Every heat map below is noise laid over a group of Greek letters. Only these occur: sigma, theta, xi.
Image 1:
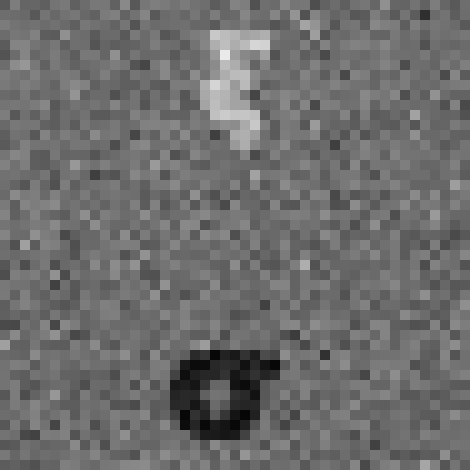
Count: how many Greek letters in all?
2
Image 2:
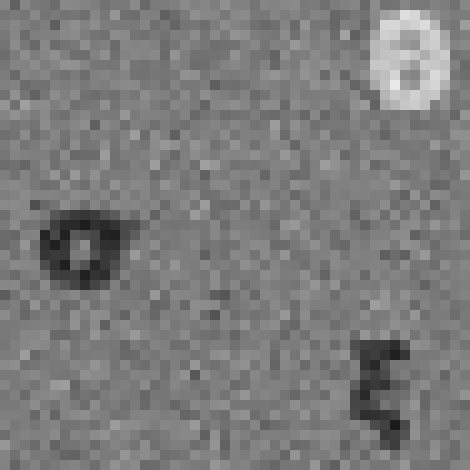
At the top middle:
nothing
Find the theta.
top right
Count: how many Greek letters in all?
3
